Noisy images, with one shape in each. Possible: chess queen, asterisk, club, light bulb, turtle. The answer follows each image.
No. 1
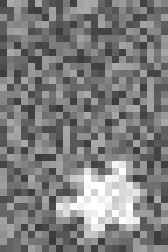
light turtle
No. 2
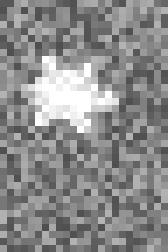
light turtle
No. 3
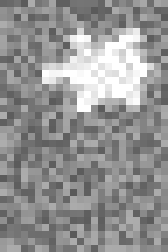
light turtle
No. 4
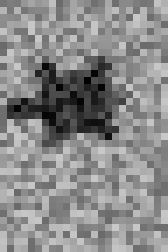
dark turtle
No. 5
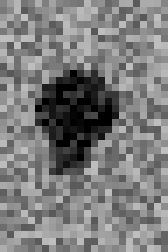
dark light bulb
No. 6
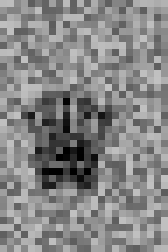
dark chess queen
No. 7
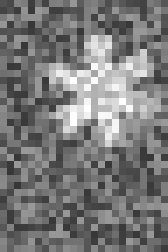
light asterisk
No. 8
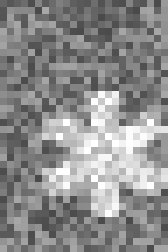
light asterisk
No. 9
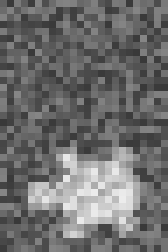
light turtle
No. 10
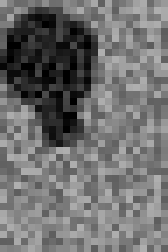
dark light bulb
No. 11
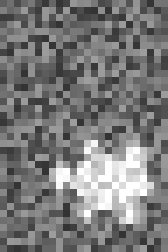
light turtle
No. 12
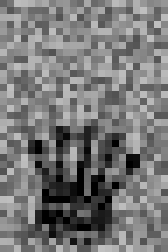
dark chess queen
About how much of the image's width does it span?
two thirds
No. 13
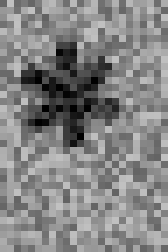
dark asterisk
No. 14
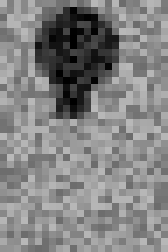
dark light bulb
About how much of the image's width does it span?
half
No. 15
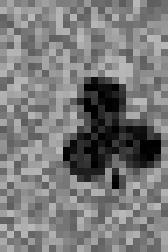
dark club
